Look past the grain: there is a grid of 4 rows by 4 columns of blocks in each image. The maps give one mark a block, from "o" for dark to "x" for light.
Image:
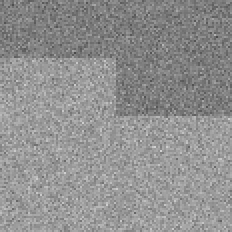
o o o o
x x o o
x x x x
x x x x
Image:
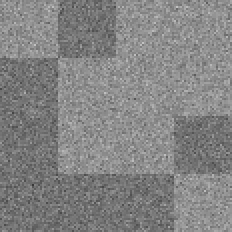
x o x x
o x x x
o x x o
o o o x
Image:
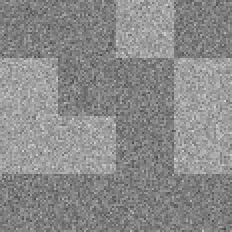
o o x o
x o o x
x x o x
o o o o
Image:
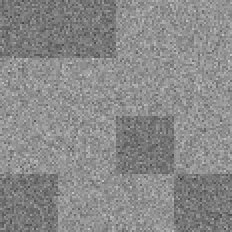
o o x x
x x x x
x x o x
o x x o
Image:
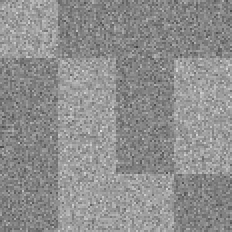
x o o o
o x o x
o x o x
o x x o
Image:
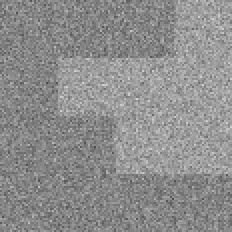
o o o x
o x x x
o o x x
o o o o
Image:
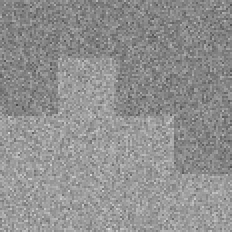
o o o o
o x o o
x x x o
x x x x
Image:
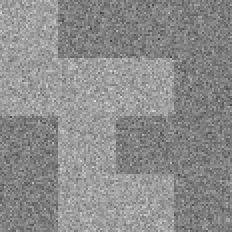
x o o o
x x x o
o x o o
o x x o
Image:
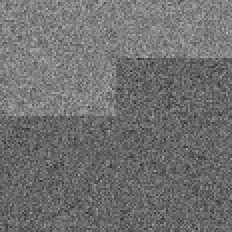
x x x x
x x o o
o o o o
o o o o
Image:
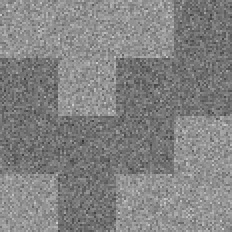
x x x o
o x o o
o o o x
x o x x
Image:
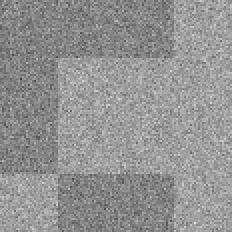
o o o x
o x x x
o x x x
x o o x
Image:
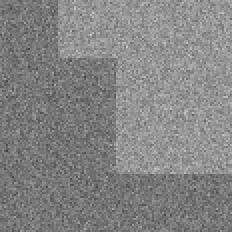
o x x x
o o x x
o o x x
o o o o
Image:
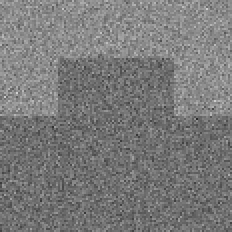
x x x x
x o o x
o o o o
o o o o
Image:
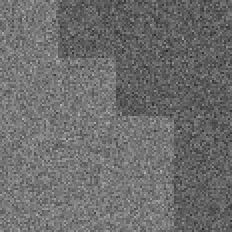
x o o o
x x o o
x x x o
x x x o
